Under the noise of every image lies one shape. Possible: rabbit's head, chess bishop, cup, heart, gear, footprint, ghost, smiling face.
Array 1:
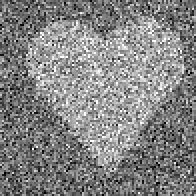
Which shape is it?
heart
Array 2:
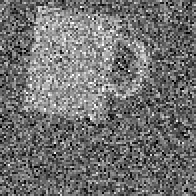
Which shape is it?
cup
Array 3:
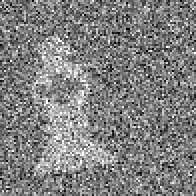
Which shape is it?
chess bishop
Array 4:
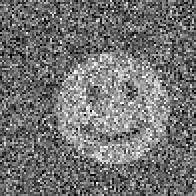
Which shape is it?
smiling face
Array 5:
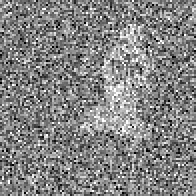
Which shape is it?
chess bishop
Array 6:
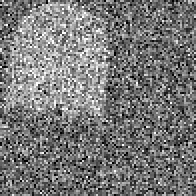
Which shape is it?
ghost
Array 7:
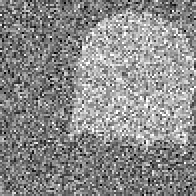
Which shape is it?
ghost
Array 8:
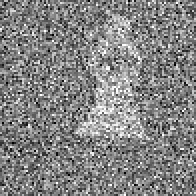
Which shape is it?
chess bishop
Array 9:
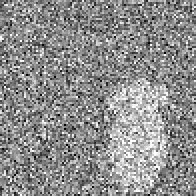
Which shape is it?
footprint
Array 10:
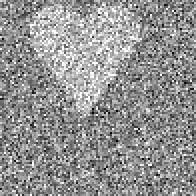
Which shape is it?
heart
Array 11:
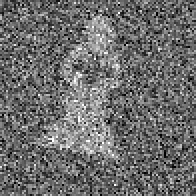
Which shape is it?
chess bishop
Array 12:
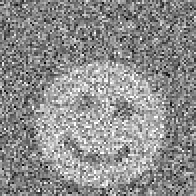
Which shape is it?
smiling face
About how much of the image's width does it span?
two thirds
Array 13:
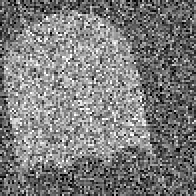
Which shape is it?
ghost
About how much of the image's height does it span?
nearly all
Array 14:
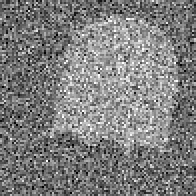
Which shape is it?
ghost
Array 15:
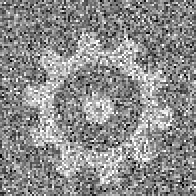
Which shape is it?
gear
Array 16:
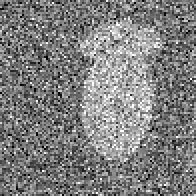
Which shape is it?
footprint
